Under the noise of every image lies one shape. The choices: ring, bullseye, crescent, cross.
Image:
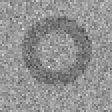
dark ring
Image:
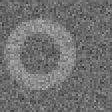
light ring
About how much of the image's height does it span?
two thirds
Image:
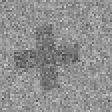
dark cross
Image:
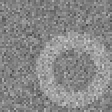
light ring
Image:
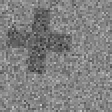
dark cross
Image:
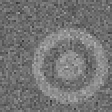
light bullseye
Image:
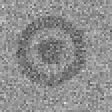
dark bullseye
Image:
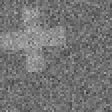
light cross
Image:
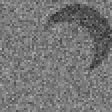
dark crescent
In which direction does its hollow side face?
down and left
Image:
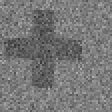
dark cross
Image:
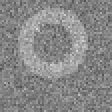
light ring
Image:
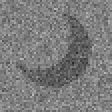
dark crescent
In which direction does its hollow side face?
up and left
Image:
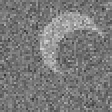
light crescent
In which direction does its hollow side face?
down and right
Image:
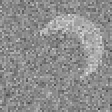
light crescent
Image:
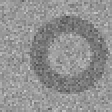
dark ring
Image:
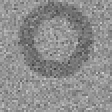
dark ring
